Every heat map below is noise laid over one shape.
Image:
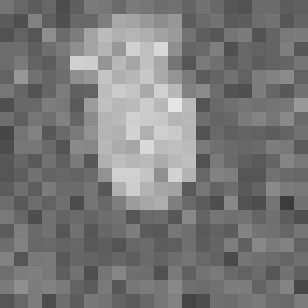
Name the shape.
footprint
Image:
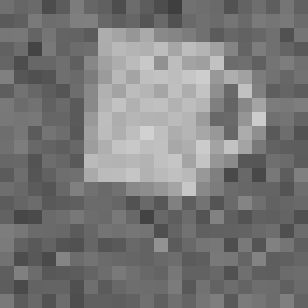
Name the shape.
cup
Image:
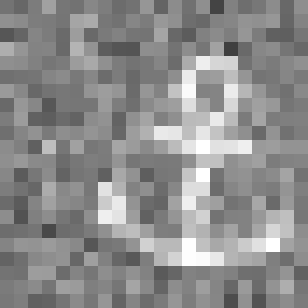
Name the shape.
anchor
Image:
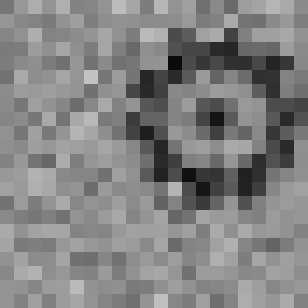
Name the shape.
gear
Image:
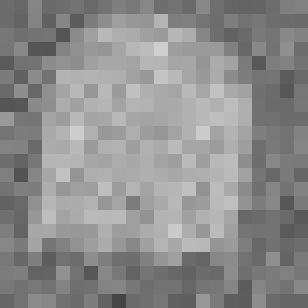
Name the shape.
ghost
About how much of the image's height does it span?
nearly all
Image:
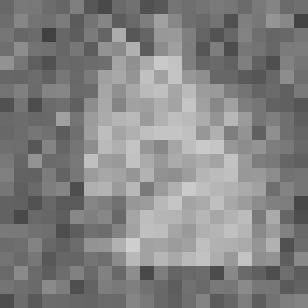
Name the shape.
chess knight
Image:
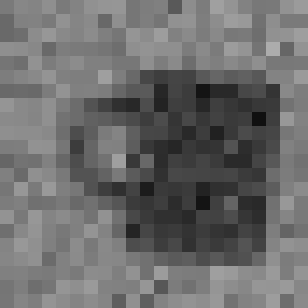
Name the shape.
cup
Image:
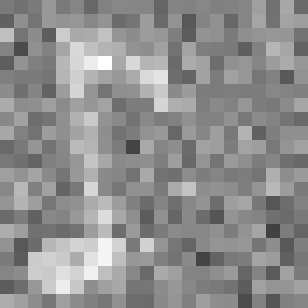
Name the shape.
musical note
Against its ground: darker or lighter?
lighter
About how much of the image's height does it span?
nearly all
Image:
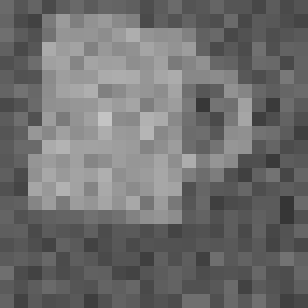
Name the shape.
cup
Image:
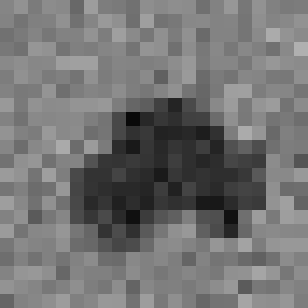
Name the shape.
car
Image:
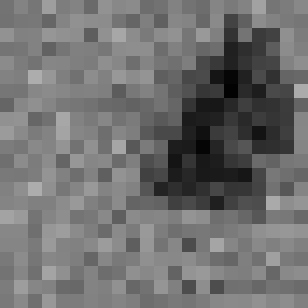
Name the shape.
chess knight
